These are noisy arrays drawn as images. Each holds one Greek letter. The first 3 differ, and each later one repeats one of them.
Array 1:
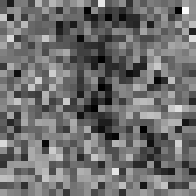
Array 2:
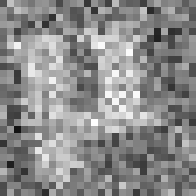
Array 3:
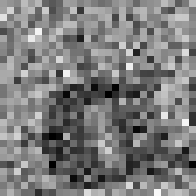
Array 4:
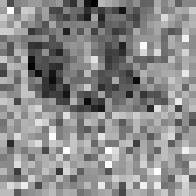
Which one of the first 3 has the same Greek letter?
3
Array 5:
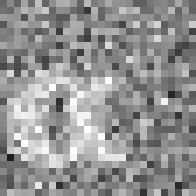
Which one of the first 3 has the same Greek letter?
3
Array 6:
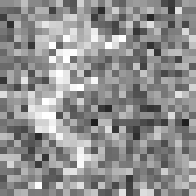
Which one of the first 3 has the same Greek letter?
1
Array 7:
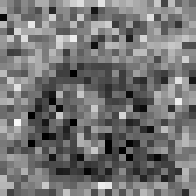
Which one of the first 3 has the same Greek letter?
3
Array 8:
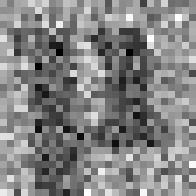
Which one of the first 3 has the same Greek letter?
2
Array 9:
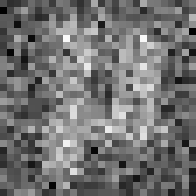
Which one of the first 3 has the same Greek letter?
2
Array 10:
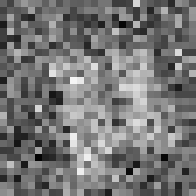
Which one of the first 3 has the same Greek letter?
2
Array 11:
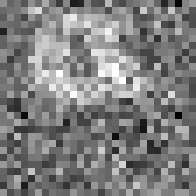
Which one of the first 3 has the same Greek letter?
3
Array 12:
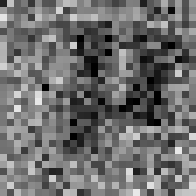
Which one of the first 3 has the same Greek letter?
2
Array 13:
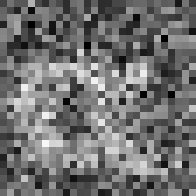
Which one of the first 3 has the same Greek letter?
3
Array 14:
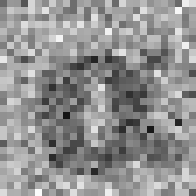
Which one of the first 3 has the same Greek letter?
3
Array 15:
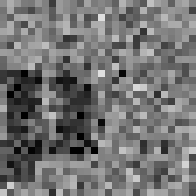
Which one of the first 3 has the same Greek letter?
2
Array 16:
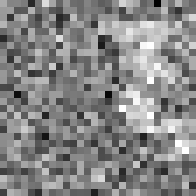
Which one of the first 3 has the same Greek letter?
1
